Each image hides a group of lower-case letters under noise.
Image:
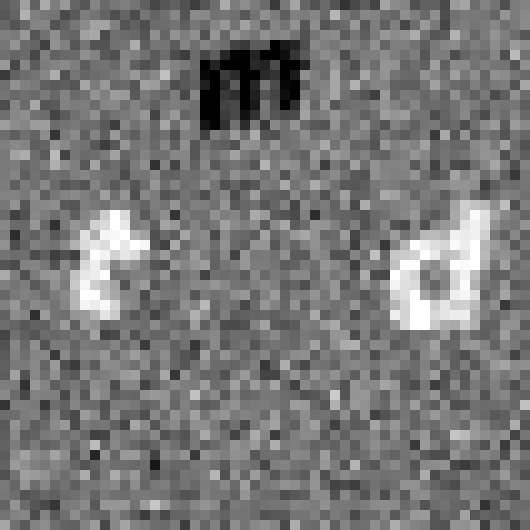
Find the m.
top middle
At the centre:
nothing
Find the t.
middle left
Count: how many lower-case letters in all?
3
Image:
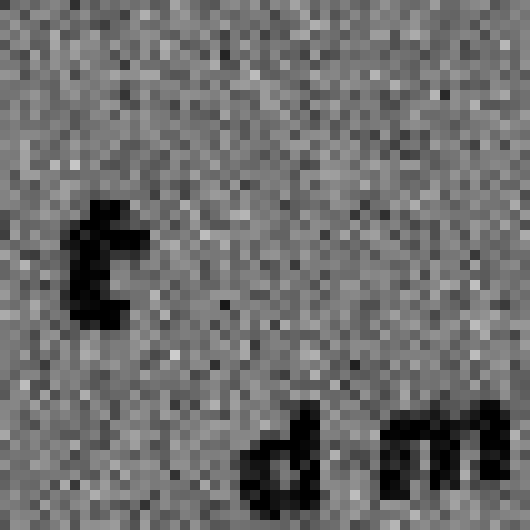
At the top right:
nothing
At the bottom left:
nothing
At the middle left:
t
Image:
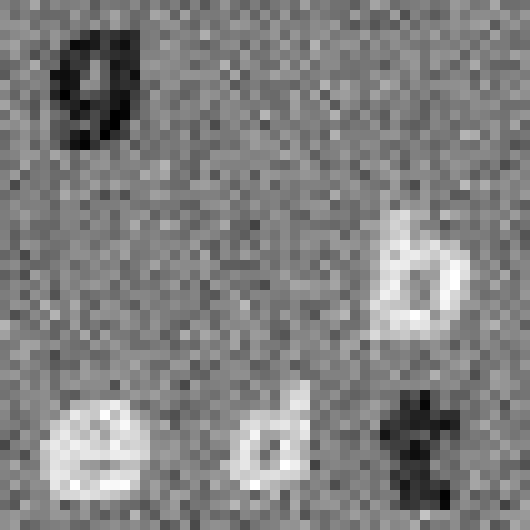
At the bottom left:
e
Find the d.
bottom middle
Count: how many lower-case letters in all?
5
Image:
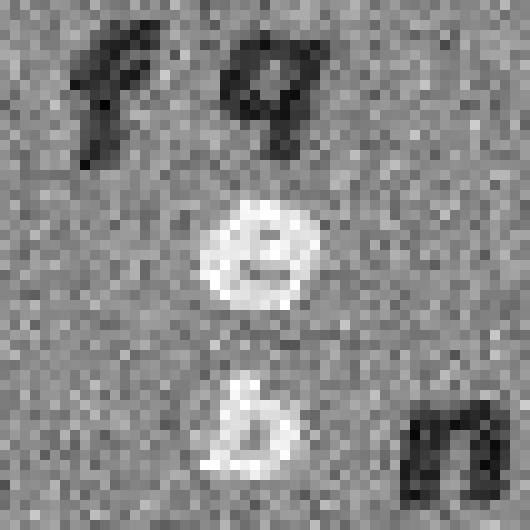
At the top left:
f
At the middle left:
nothing
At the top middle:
q
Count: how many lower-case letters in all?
5
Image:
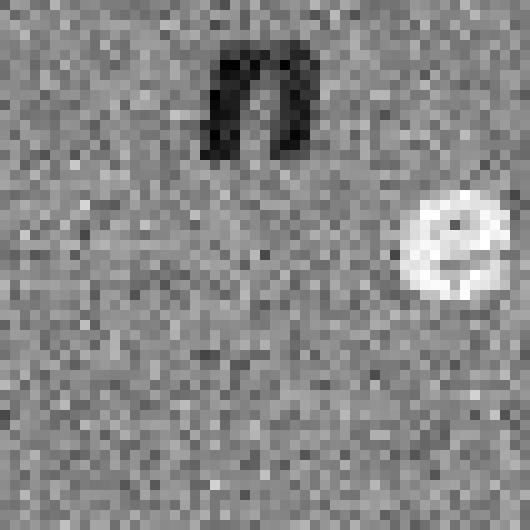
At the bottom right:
nothing
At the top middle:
n
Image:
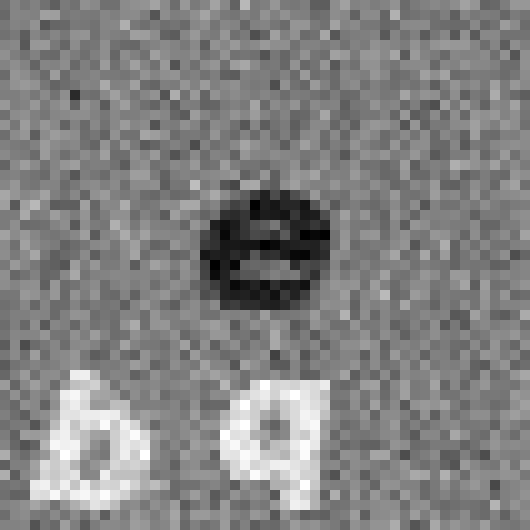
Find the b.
bottom left
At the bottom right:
nothing
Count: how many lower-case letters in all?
3
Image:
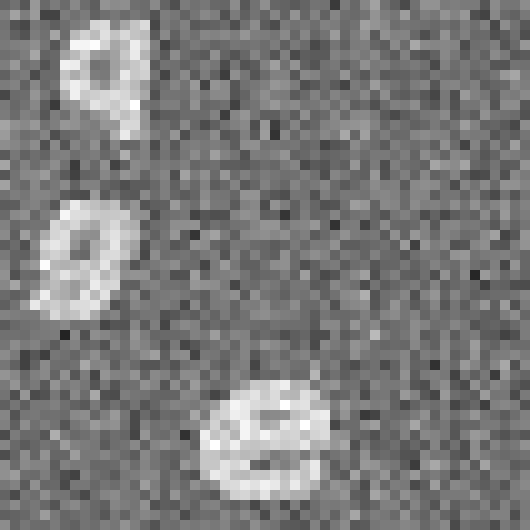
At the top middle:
nothing
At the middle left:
g
